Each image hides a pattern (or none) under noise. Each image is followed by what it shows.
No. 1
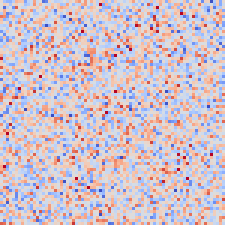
only noise
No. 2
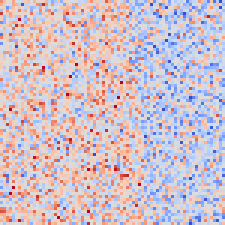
a sharp edge
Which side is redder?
left
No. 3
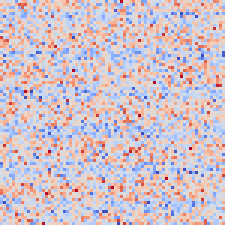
horizontal stripes
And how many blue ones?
6
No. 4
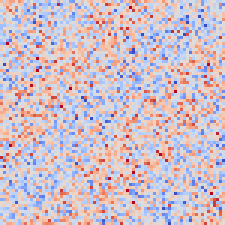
diagonal stripes
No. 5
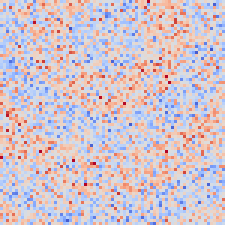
rings round one point
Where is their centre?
top middle
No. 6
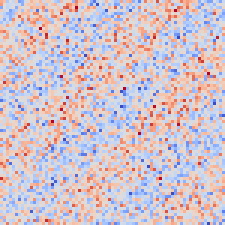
diagonal stripes
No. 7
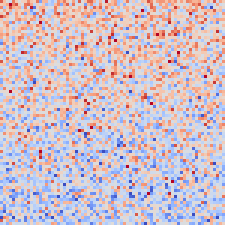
a smooth slope
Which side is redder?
top
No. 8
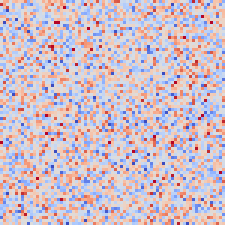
only noise
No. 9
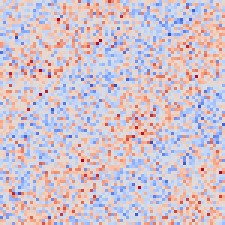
diagonal stripes
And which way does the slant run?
bottom left to top right
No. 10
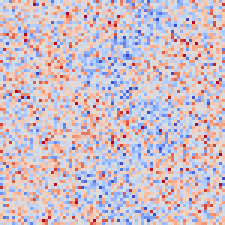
a wavy band
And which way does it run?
top to bottom
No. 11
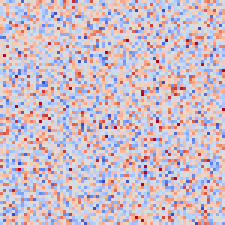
only noise
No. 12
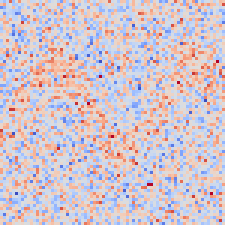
a wavy band
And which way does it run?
left to right
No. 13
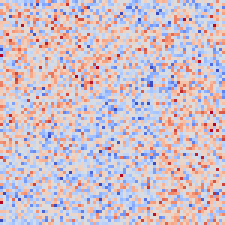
spokes from one point
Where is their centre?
top right
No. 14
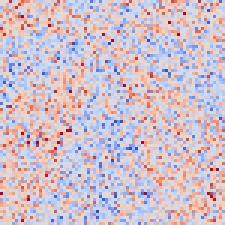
spokes from one point
